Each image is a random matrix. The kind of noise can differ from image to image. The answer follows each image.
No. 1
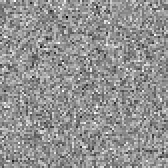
independent entries
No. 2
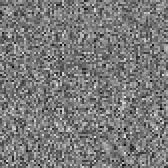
low rank plus noise
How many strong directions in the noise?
five to eight
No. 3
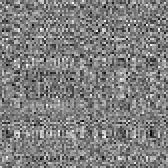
low rank plus noise
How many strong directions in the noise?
one
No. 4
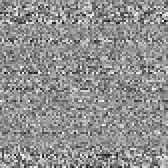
rows of uneven size
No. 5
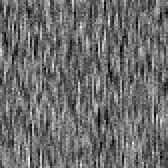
streaked along the columns
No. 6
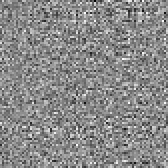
low rank plus noise
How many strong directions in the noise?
three or four
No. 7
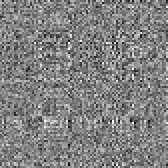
low rank plus noise
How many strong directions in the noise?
two
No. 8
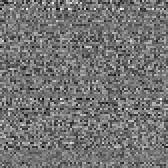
rows of uneven size
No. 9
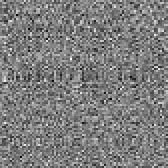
low rank plus noise
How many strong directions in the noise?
two
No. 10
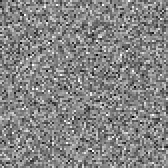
independent entries
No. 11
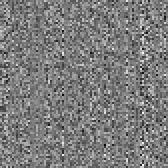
columns of uneven size
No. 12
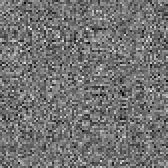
low rank plus noise
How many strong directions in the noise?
three or four
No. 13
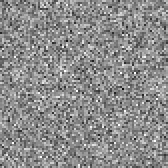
independent entries
